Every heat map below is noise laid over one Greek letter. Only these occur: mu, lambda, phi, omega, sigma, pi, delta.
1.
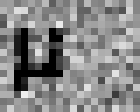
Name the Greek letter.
mu
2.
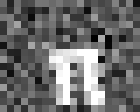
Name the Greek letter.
pi
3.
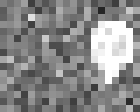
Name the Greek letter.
phi
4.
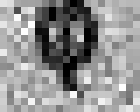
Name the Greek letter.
phi
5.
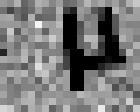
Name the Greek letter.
mu
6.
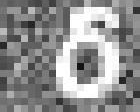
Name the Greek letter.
delta
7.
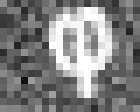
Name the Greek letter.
phi
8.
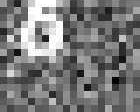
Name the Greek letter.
delta
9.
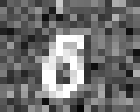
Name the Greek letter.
delta
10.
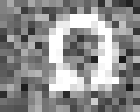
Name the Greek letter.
omega
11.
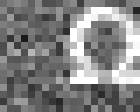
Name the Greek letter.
omega
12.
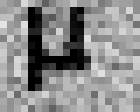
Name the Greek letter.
mu
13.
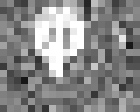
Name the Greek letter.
phi
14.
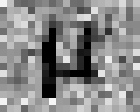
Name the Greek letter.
mu
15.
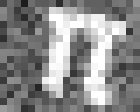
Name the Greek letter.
pi
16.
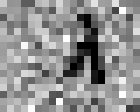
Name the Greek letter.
lambda
